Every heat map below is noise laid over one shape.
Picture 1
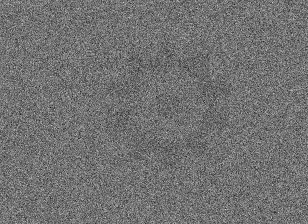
dark gear
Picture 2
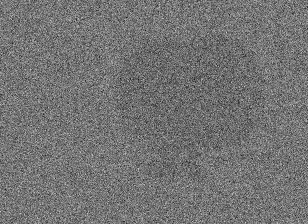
dark apple
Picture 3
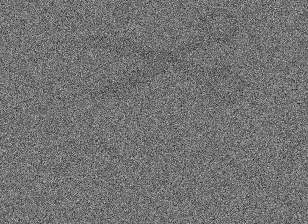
dark pair of scissors
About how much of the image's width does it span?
half
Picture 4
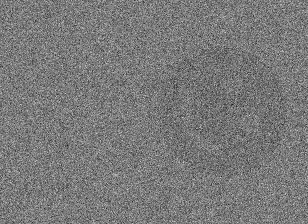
dark smiling face
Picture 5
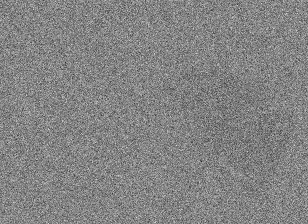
dark chess knight
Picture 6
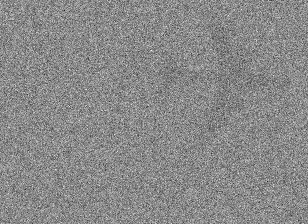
dark airplane
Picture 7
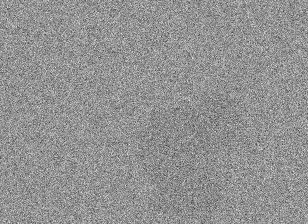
dark car
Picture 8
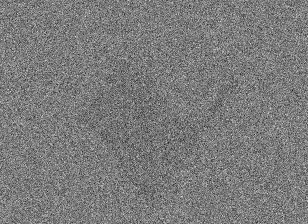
dark flag
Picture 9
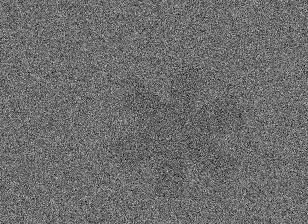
dark asterisk
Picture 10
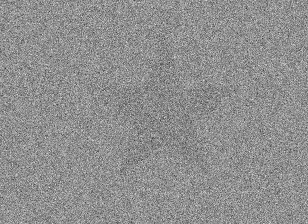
dark star
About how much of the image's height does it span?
two thirds
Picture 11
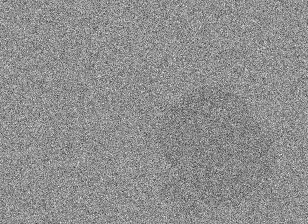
dark apple
